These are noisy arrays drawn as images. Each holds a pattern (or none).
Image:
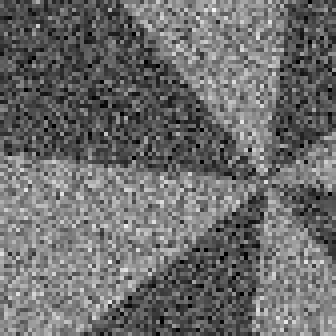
spokes from one point
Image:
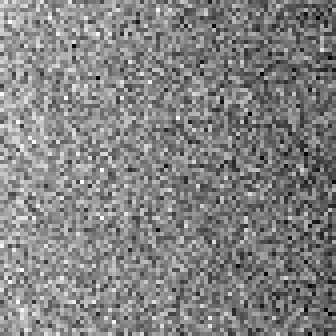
a smooth slope
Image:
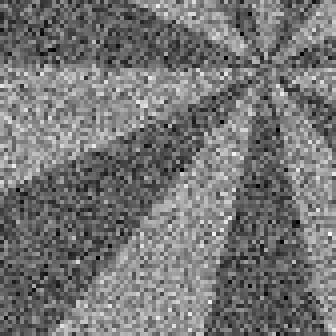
spokes from one point
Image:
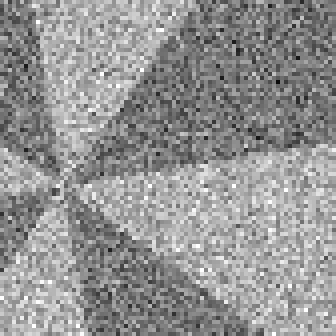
spokes from one point
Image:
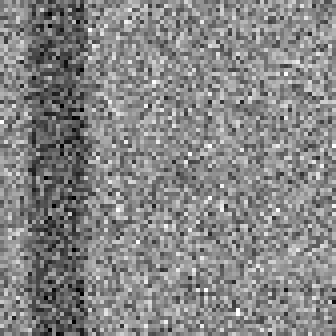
one vertical stripe
